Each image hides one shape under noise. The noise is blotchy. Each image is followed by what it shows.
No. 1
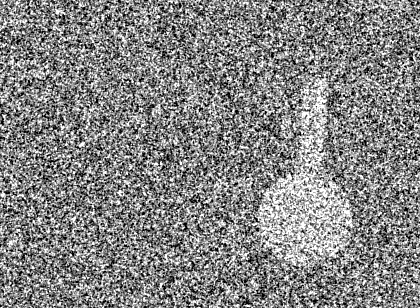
lollipop
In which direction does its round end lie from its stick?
down
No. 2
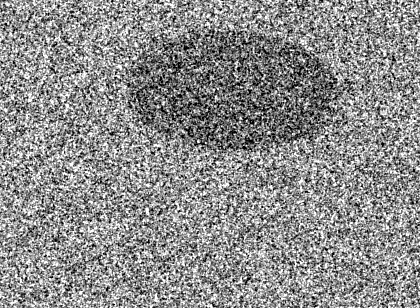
ellipse
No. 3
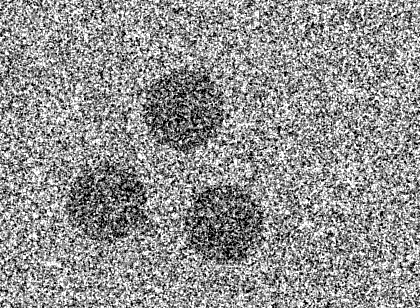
three dots
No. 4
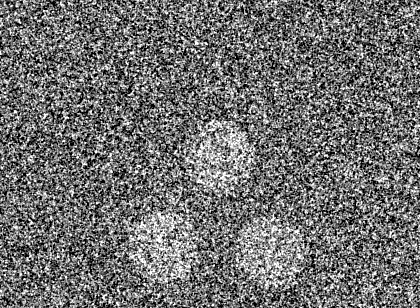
three dots
